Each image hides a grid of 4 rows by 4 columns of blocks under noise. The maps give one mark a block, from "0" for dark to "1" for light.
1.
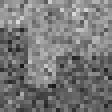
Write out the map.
1 1 1 1
0 1 1 1
0 1 0 0
0 0 0 0
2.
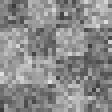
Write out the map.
0 1 0 1
1 0 1 0
1 1 0 0
0 0 1 0
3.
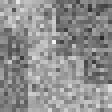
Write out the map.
1 1 0 0
0 1 0 0
0 1 1 0
0 1 1 1
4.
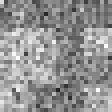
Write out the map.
0 0 0 0
1 1 0 1
1 1 0 0
1 0 0 1
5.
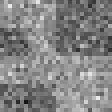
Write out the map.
1 1 0 0
0 1 0 0
1 1 1 1
0 0 1 1
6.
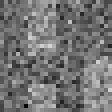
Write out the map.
0 1 0 0
0 1 0 0
0 0 0 1
0 1 0 1
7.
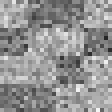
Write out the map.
1 0 0 1
0 1 1 0
1 1 0 1
0 0 1 1
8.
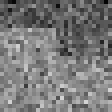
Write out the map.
0 0 0 0
1 1 0 0
1 1 1 1
1 1 1 1
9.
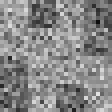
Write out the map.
1 0 1 0
1 1 1 0
0 1 1 1
0 1 0 1
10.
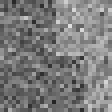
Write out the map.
0 0 1 1
0 0 1 1
0 0 0 1
0 0 0 1
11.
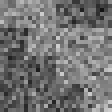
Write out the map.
1 1 0 0
0 1 1 1
0 0 1 1
0 0 0 1
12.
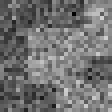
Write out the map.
0 0 0 1
0 1 1 1
0 1 1 0
0 0 1 1
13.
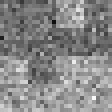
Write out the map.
0 0 1 0
0 0 0 0
1 0 1 1
1 1 1 1
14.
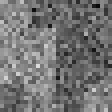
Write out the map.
1 0 0 0
1 1 0 0
1 1 0 0
0 1 0 1
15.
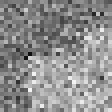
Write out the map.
0 0 0 0
0 0 0 1
0 1 1 1
0 1 1 1
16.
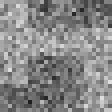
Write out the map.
1 0 0 0
1 1 1 1
1 0 0 1
0 0 0 1
